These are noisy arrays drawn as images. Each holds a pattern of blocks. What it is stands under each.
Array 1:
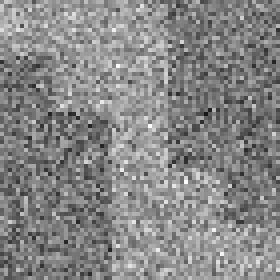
the same after a half turn
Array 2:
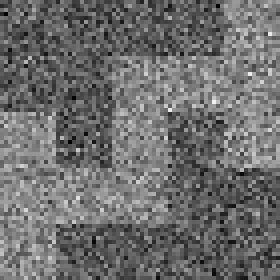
the same after a half turn
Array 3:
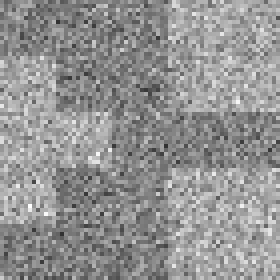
top and bottom mirror each other
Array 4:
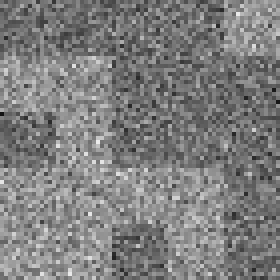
mirrored about the diagonal from the bottom left
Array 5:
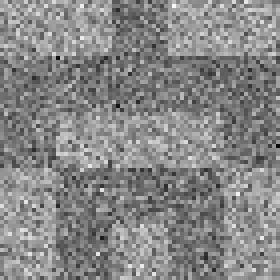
left and right mirror each other
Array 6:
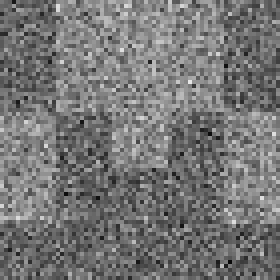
left and right mirror each other
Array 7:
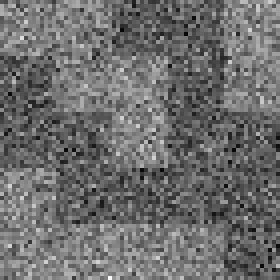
no symmetry
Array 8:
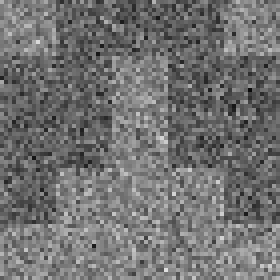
left and right mirror each other
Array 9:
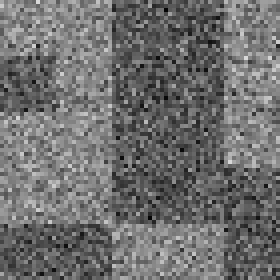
no symmetry
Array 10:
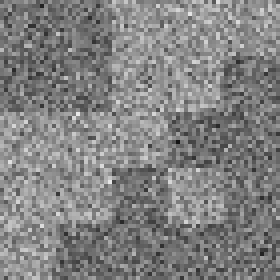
mirrored about the diagonal from the top left
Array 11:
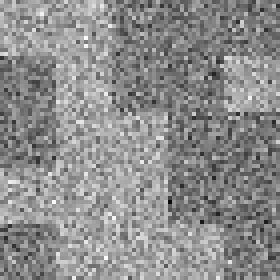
no symmetry
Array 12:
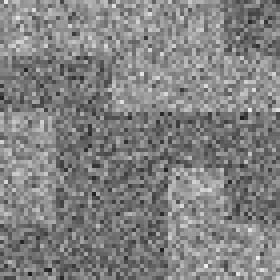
no symmetry
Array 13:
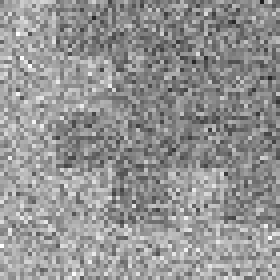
mirrored about the diagonal from the bottom left
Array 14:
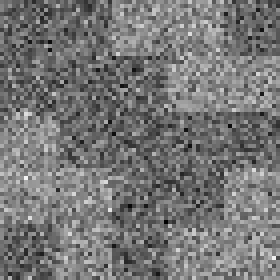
mirrored about the diagonal from the top left
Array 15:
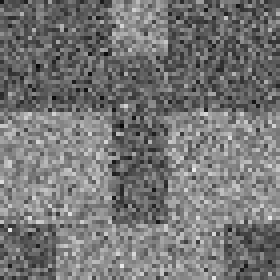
left and right mirror each other
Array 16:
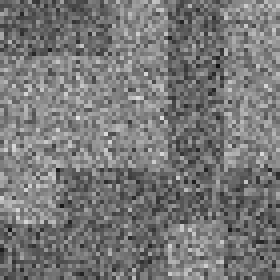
no symmetry
